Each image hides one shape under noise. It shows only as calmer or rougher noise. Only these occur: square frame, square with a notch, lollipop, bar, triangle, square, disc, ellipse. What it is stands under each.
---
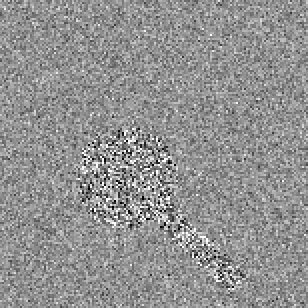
lollipop
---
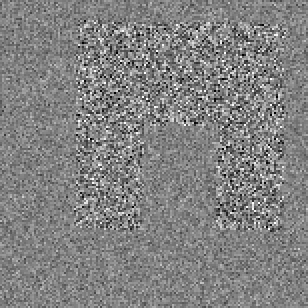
square with a notch
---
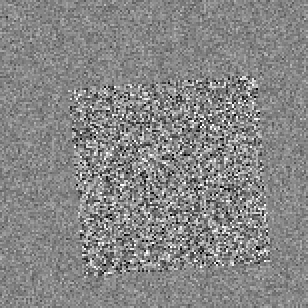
square
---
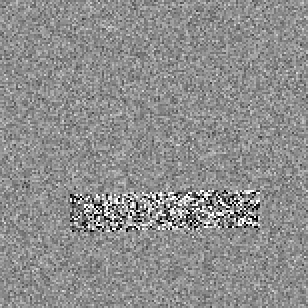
bar
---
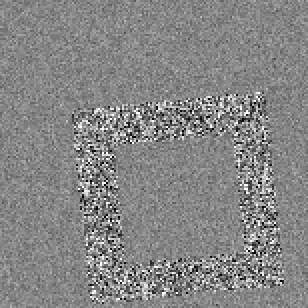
square frame
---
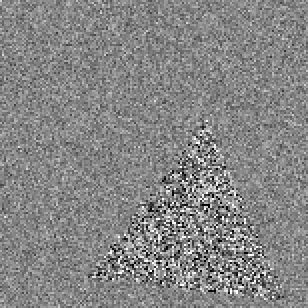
triangle
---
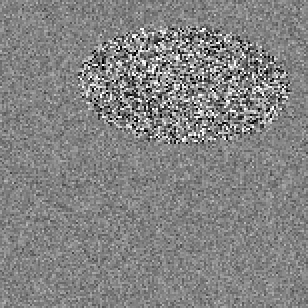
ellipse
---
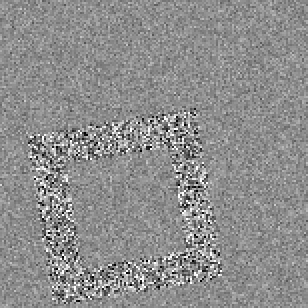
square frame
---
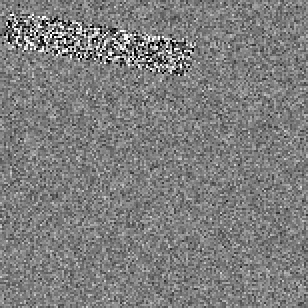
bar
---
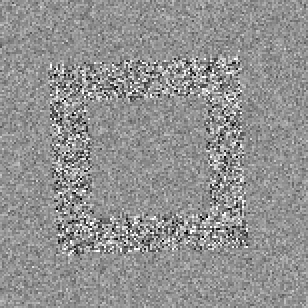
square frame
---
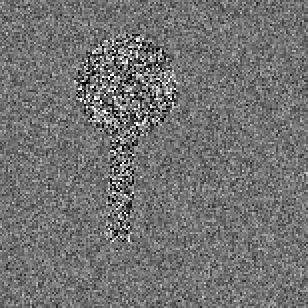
lollipop
